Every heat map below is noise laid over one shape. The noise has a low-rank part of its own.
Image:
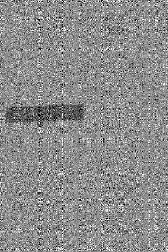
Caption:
dark bar
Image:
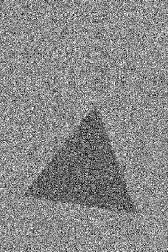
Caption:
dark triangle
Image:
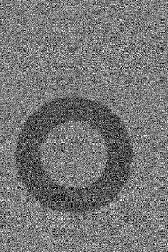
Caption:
dark ring
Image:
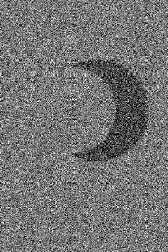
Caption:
dark crescent
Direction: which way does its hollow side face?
left
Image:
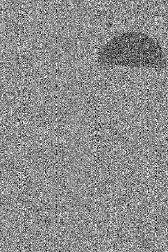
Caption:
dark half disc, top right
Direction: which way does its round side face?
up
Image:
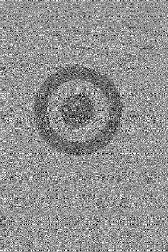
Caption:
dark bullseye
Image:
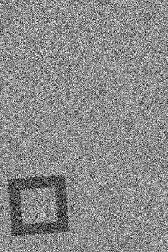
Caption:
dark square frame, bottom left
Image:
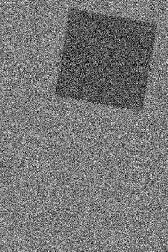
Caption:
dark square
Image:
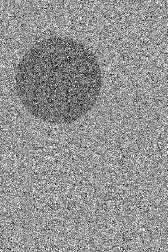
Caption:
dark disc
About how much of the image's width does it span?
half
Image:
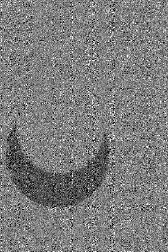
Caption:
dark crescent
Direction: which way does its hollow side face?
up
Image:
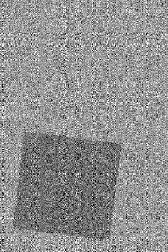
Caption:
dark square
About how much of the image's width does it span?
two thirds
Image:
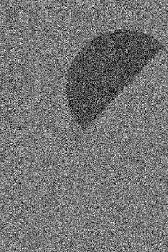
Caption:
dark half disc
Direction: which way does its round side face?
up and left
